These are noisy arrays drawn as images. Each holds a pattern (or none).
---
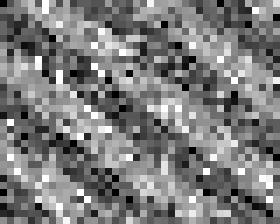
diagonal stripes
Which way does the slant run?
top left to bottom right
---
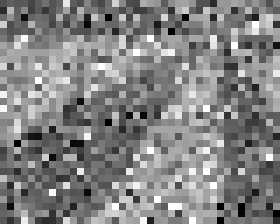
spokes from one point
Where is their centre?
top right
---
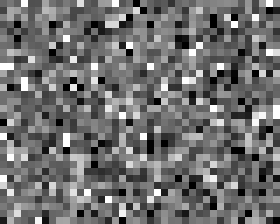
only noise
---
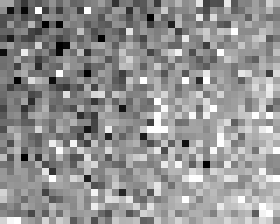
a smooth slope
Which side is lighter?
bottom right
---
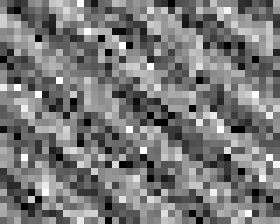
diagonal stripes
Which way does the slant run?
top left to bottom right
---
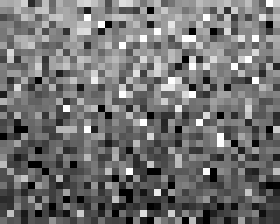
a smooth slope
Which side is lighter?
top
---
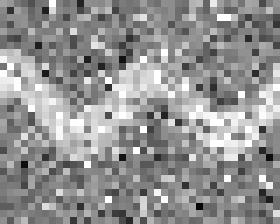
a wavy band
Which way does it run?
left to right
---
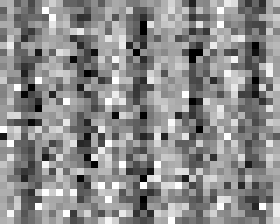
vertical stripes
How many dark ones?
5
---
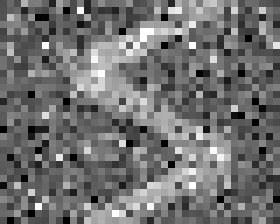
a wavy band
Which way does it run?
top to bottom
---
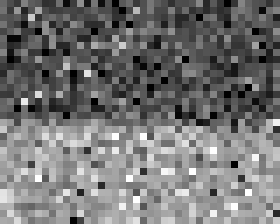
a sharp edge
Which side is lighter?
bottom
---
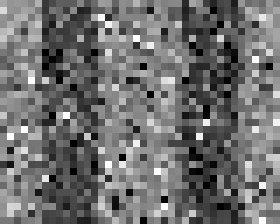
vertical stripes
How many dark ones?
2
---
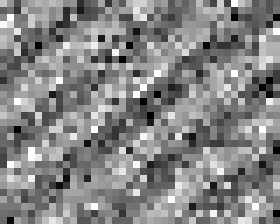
diagonal stripes
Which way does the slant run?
bottom left to top right
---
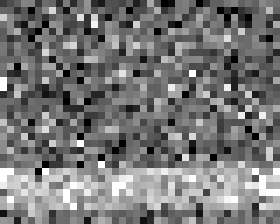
one horizontal stripe
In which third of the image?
bottom
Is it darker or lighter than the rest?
lighter
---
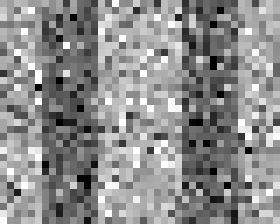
vertical stripes
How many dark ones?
2
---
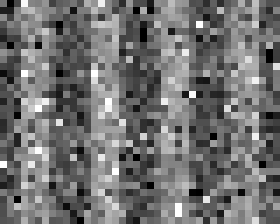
vertical stripes
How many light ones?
4
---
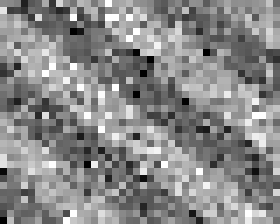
diagonal stripes
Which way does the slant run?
top left to bottom right
